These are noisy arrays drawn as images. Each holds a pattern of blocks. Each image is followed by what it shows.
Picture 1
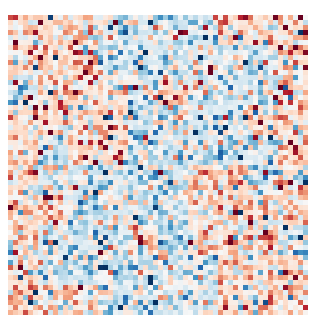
the same after a half turn
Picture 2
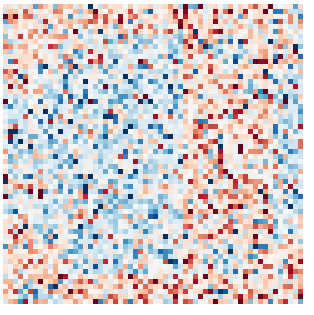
top and bottom mirror each other
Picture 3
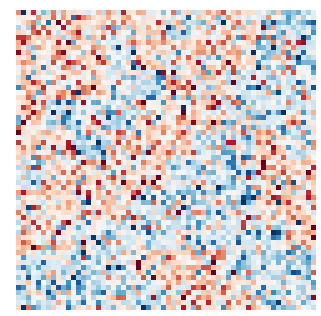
mirrored about the diagonal from the top left
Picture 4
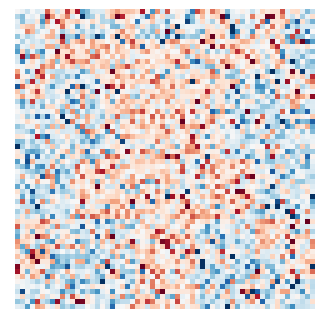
left and right mirror each other
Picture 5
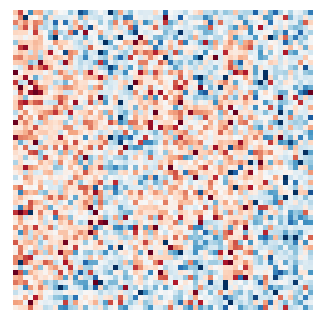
top and bottom mirror each other
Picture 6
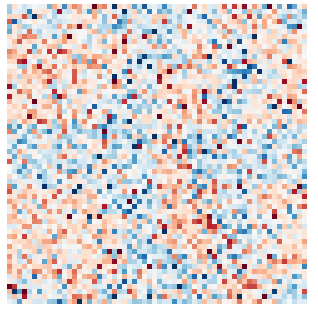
top and bottom mirror each other
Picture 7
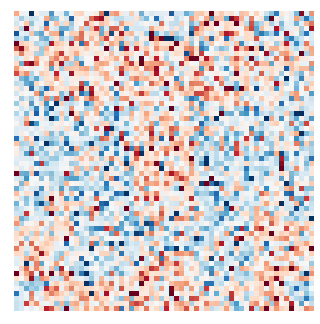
left and right mirror each other
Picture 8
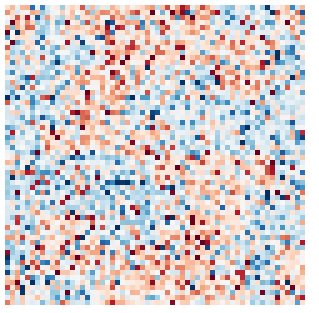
the same after a half turn
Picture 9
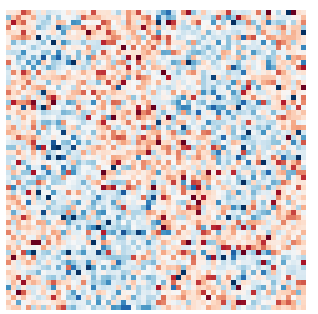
the same after a half turn
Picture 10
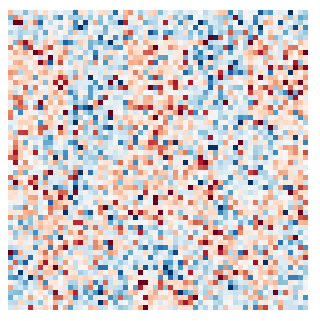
left and right mirror each other
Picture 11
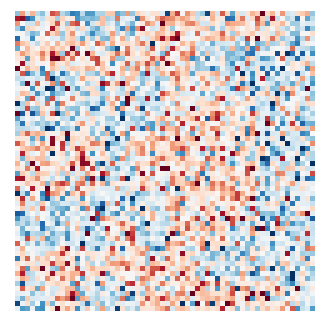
top and bottom mirror each other
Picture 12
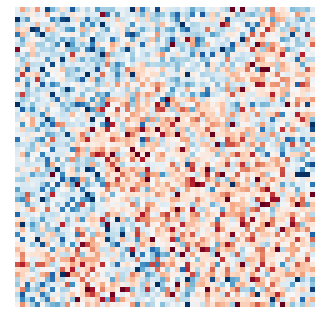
mirrored about the diagonal from the top left
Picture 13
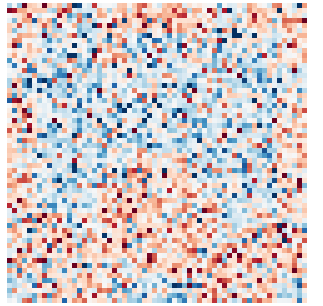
left and right mirror each other
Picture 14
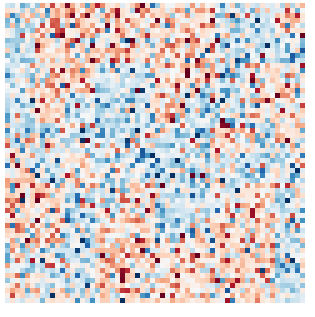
the same after a half turn
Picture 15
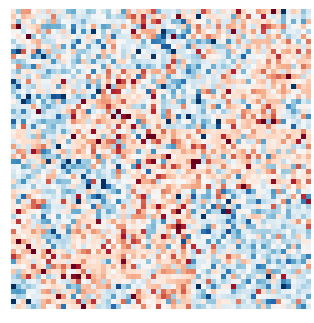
mirrored about the diagonal from the top left
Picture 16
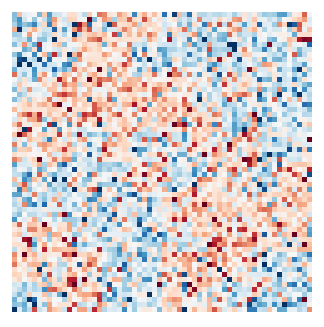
mirrored about the diagonal from the bottom left
